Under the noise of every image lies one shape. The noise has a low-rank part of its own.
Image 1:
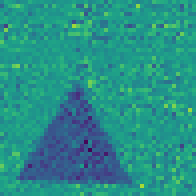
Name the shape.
triangle
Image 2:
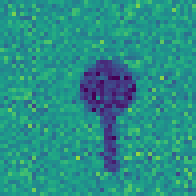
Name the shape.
lollipop
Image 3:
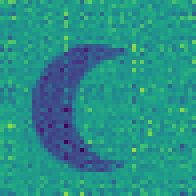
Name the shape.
crescent
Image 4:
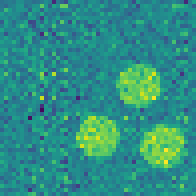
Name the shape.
three dots
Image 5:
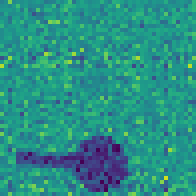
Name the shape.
lollipop
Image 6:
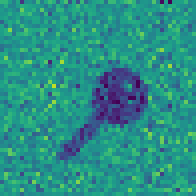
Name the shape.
lollipop
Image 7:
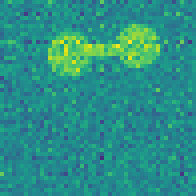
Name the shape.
dumbbell
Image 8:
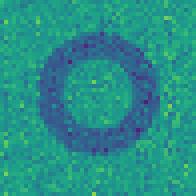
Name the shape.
ring
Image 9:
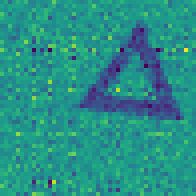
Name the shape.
triangle frame
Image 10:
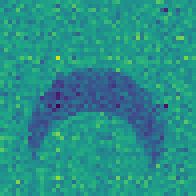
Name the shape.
crescent
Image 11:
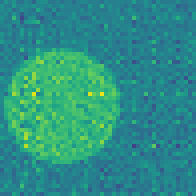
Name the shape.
disc
